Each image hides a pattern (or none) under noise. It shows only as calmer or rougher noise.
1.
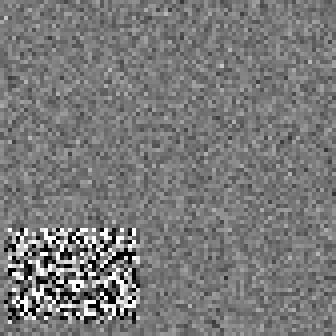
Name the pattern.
one block
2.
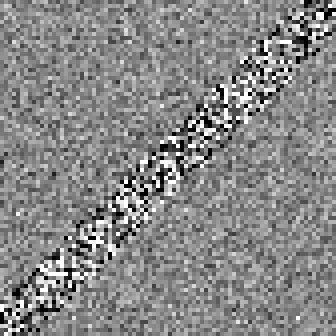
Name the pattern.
a diagonal band
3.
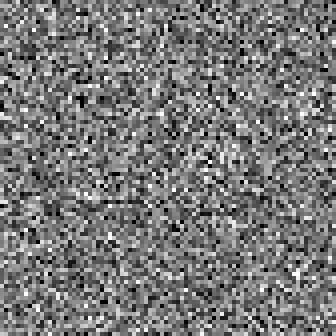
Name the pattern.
only noise
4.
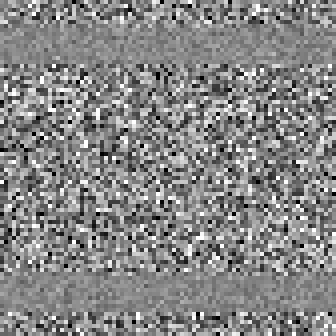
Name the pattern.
bands of rows
